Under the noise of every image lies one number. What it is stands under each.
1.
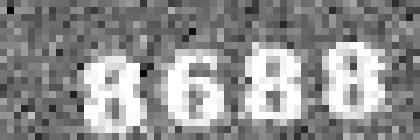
8688
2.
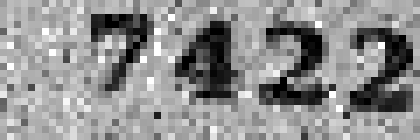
7422
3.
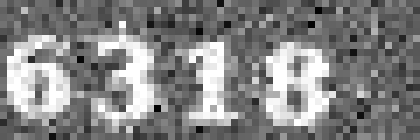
6318
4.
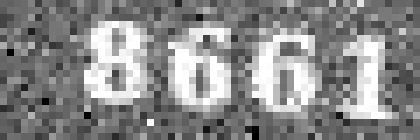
8661
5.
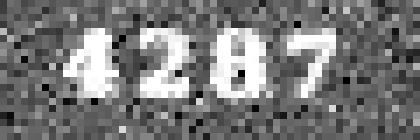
4287
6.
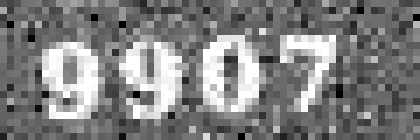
9907
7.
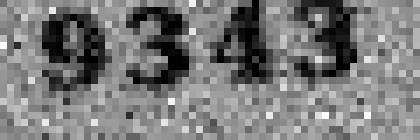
9343
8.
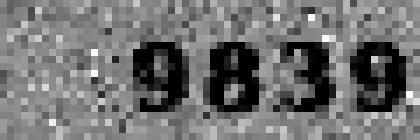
9839
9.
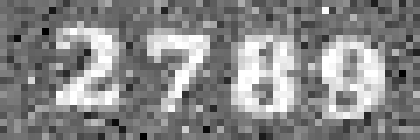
2789
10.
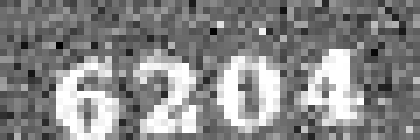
6204
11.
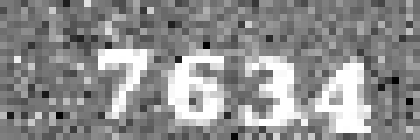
7634
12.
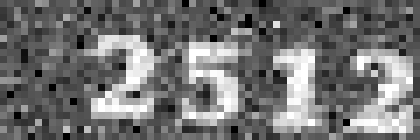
2512
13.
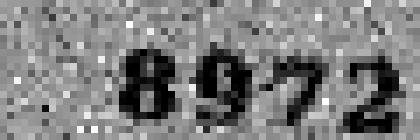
8972
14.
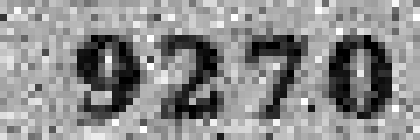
9270
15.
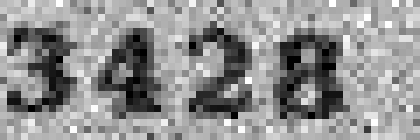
3428
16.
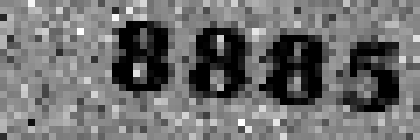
8885
